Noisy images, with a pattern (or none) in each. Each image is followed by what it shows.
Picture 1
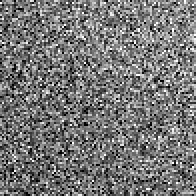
a smooth slope
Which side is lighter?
top right
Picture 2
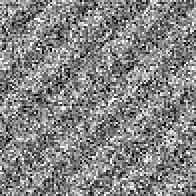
diagonal stripes
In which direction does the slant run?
bottom left to top right
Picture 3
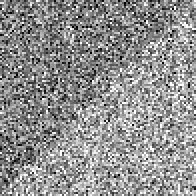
a sharp edge
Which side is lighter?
bottom right
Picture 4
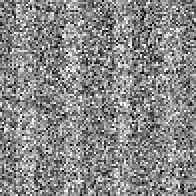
vertical stripes
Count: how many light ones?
4
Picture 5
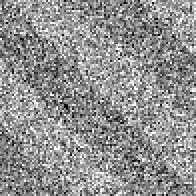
diagonal stripes
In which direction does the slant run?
top left to bottom right
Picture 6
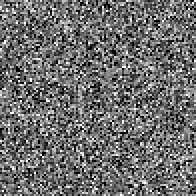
only noise
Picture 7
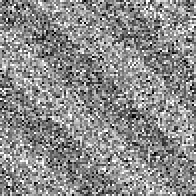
diagonal stripes
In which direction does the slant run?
top left to bottom right
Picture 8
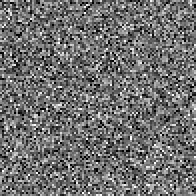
only noise
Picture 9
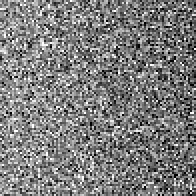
a smooth slope
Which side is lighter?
left
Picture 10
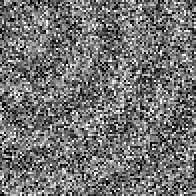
rings round one point
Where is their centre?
top left
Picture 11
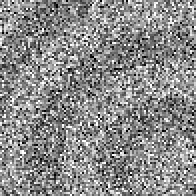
rings round one point
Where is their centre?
bottom right
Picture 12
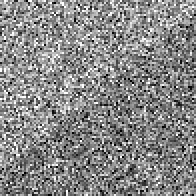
a sharp edge
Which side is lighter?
top left
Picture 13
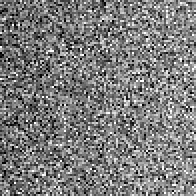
a smooth slope
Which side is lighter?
right
